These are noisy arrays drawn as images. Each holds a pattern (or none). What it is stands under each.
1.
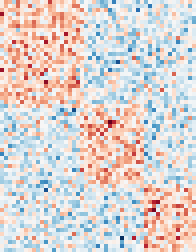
blocks along the diagonal
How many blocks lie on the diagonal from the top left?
3
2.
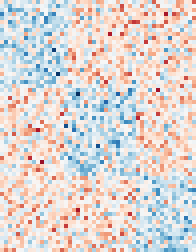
blocks along the diagonal
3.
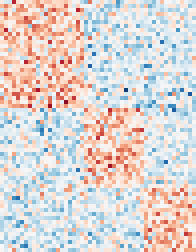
blocks along the diagonal
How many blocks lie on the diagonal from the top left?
3
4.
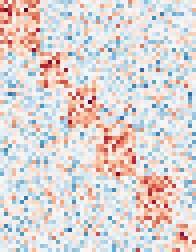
blocks along the diagonal
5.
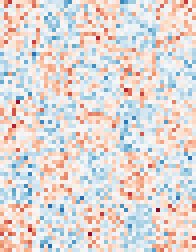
a checkerboard
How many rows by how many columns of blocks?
5 by 5
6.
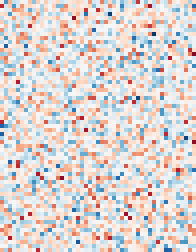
only noise
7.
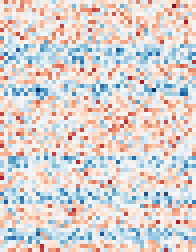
bands of rows
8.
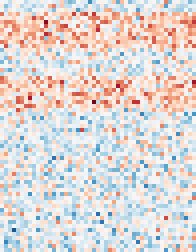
bands of rows
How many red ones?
2
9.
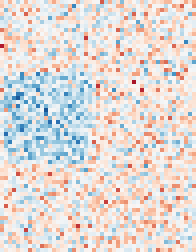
one block
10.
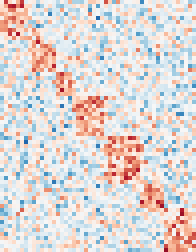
blocks along the diagonal
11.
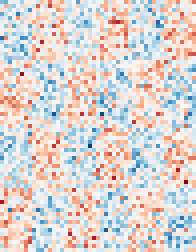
a checkerboard
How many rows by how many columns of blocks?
4 by 6
